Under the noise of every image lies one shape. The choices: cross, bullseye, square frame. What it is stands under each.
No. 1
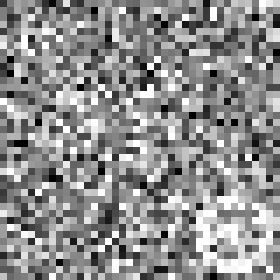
bullseye
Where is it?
bottom right
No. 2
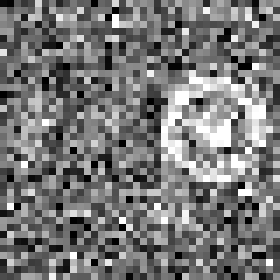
bullseye
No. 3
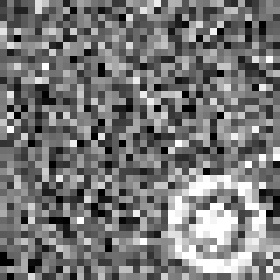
bullseye
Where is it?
bottom right
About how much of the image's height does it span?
a third
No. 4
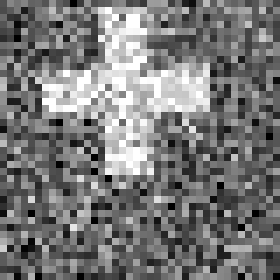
cross
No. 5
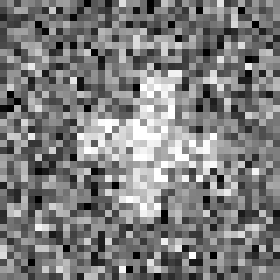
cross
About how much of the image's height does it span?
half
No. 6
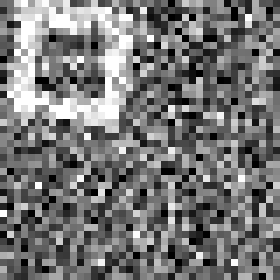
square frame
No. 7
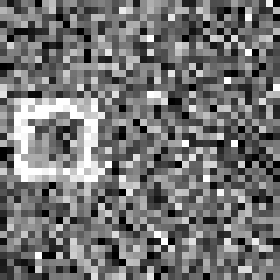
square frame
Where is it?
middle left
